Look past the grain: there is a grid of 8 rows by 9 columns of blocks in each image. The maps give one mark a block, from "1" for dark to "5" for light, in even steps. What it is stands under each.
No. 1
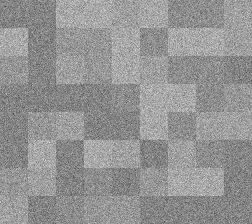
1 1 5 5 4 5 2 2 4
5 1 3 3 5 2 5 5 4
3 1 4 3 5 4 2 2 1
1 1 1 1 2 5 5 2 3
1 3 4 1 1 5 2 4 4
1 5 1 5 4 1 4 2 1
3 4 1 2 1 3 5 5 1
4 1 2 3 3 1 1 1 1
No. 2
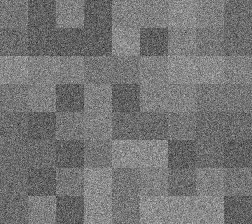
3 1 4 1 4 4 5 4 2
2 1 1 1 5 1 4 3 2
5 4 4 3 3 4 5 5 4
3 4 1 4 1 4 4 3 3
2 1 3 4 2 2 3 2 2
2 2 1 3 5 5 1 2 1
2 1 3 5 3 4 2 4 3
2 4 1 5 3 5 5 5 1
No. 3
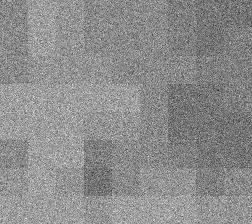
3 5 4 3 3 3 2 1 1
3 5 4 3 3 3 2 1 2
3 4 4 4 3 3 3 2 2
5 5 5 5 5 3 1 1 2
5 5 5 4 4 3 1 1 1
3 5 5 2 3 3 2 1 1
4 5 4 1 3 4 4 2 3
5 5 5 4 5 5 5 4 4
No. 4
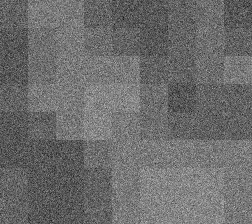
2 4 4 2 1 1 2 3 1
1 3 4 3 2 1 2 3 2
1 3 4 4 4 2 2 3 4
2 4 4 5 5 3 1 2 2
1 2 4 5 4 3 2 2 2
1 1 1 3 4 4 4 4 4
2 1 1 2 4 5 5 5 4
2 1 1 2 4 5 5 5 4
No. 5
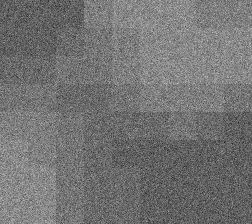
1 1 1 4 5 5 5 4 4
1 1 2 3 4 5 5 5 5
2 2 3 3 4 5 5 5 5
3 3 2 2 3 4 4 4 3
4 4 3 2 2 2 3 2 1
5 4 3 2 1 1 1 1 1
5 5 3 2 2 1 1 1 1
5 5 3 2 2 1 1 1 1
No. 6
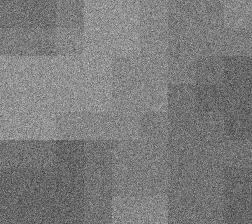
2 2 3 5 5 4 3 3 4
3 3 4 5 5 4 3 3 3
5 5 5 5 4 4 3 2 1
5 5 5 5 4 4 2 1 1
5 5 4 4 4 3 2 2 1
2 2 1 2 3 3 2 2 2
1 1 1 2 3 3 2 2 1
1 1 1 2 4 4 2 2 1
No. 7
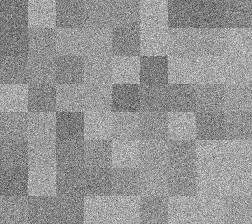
1 5 2 3 3 5 1 1 2
1 3 4 4 2 5 4 4 5
2 3 2 4 5 1 5 5 5
5 2 4 4 1 2 2 3 4
3 4 1 5 4 3 5 2 3
2 4 2 3 5 4 3 5 5
1 5 2 2 3 4 3 5 5
3 2 2 5 5 3 5 5 4
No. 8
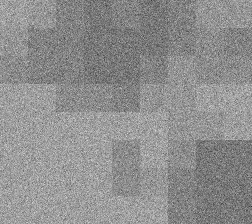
5 4 2 1 2 1 2 4 4
4 2 2 1 1 1 2 3 2
3 2 2 1 1 2 4 3 3
5 5 3 3 2 4 4 5 5
5 5 5 5 5 5 4 4 5
5 5 5 5 3 5 3 1 1
5 5 5 5 3 4 2 1 1
5 5 5 5 5 5 2 1 1
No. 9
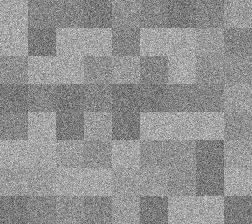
5 2 2 1 3 2 1 2 4
5 1 5 5 2 5 5 4 2
3 5 5 3 4 2 5 3 3
1 2 1 2 1 1 2 2 4
2 5 1 4 1 5 5 5 3
5 5 4 3 5 3 3 1 4
4 4 5 5 4 4 3 1 5
1 2 3 2 4 1 5 5 1
